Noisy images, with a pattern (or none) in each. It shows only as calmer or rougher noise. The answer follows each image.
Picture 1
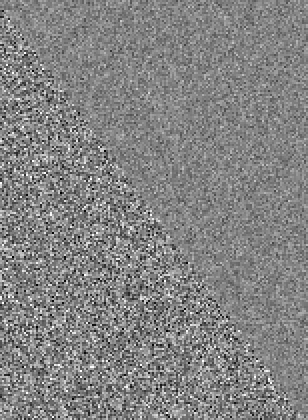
a sharp edge
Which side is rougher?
bottom left
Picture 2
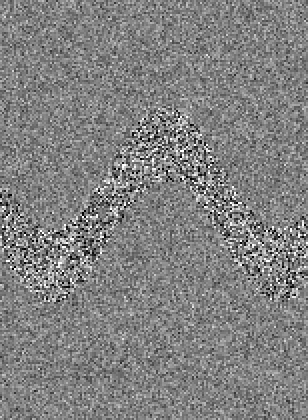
a wavy band
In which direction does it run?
left to right
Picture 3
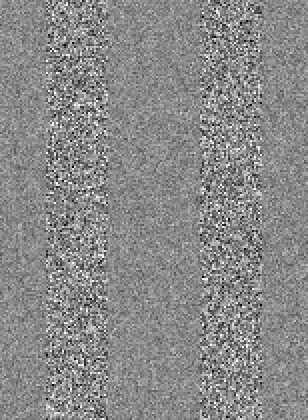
vertical stripes
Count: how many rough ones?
2
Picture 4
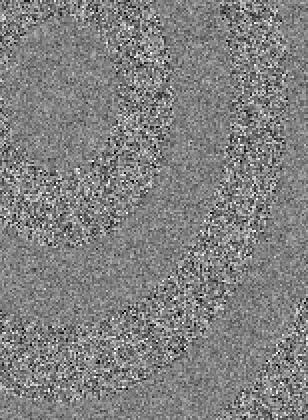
rings round one point
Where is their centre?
top left
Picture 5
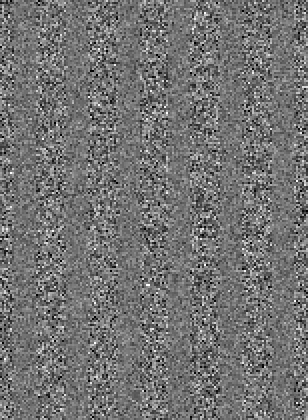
vertical stripes
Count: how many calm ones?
6
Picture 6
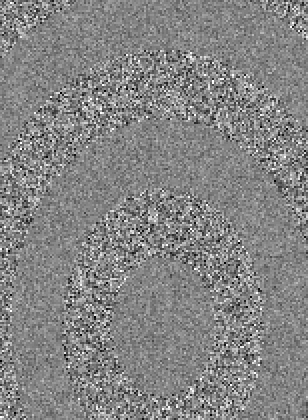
rings round one point
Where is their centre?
bottom middle
